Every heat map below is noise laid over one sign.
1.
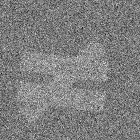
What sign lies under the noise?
not-equal sign
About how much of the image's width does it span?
two thirds
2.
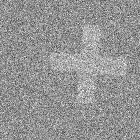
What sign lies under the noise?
plus sign
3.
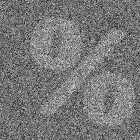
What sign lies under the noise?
percent sign
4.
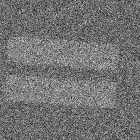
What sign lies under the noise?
equals sign
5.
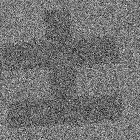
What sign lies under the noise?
plus-minus sign
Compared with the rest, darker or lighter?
darker
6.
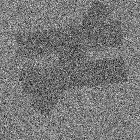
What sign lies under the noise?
not-equal sign
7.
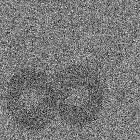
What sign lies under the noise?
infinity sign
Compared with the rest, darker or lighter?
darker
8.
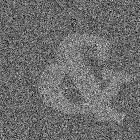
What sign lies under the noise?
ampersand
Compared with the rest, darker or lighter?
lighter
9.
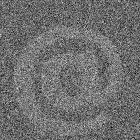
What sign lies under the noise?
at sign
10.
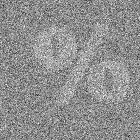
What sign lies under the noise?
percent sign
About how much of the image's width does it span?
two thirds
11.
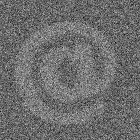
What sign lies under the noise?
at sign
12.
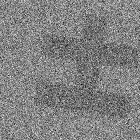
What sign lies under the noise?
plus-minus sign
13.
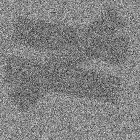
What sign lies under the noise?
not-equal sign
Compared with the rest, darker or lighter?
darker
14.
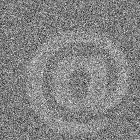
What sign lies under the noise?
at sign
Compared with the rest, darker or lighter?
lighter
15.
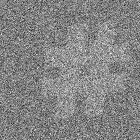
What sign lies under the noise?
hash sign
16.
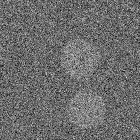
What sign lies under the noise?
colon
